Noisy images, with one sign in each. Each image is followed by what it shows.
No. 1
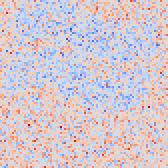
approximately sign
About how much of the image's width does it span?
nearly all
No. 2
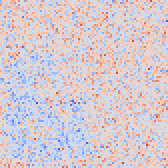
ampersand
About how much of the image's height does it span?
two thirds
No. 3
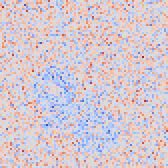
percent sign
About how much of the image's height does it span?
half
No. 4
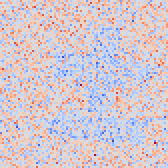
plus-minus sign
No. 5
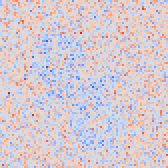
percent sign
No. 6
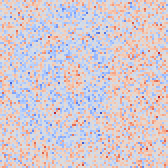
at sign
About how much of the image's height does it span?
nearly all
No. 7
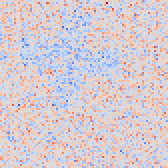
plus sign
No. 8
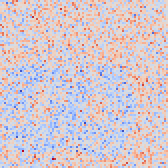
infinity sign
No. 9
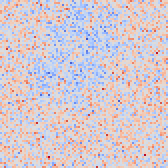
hash sign
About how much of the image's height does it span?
two thirds
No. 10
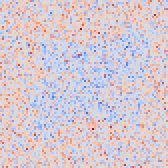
not-equal sign
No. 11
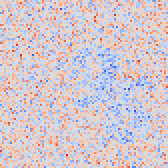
percent sign
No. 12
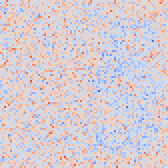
section sign
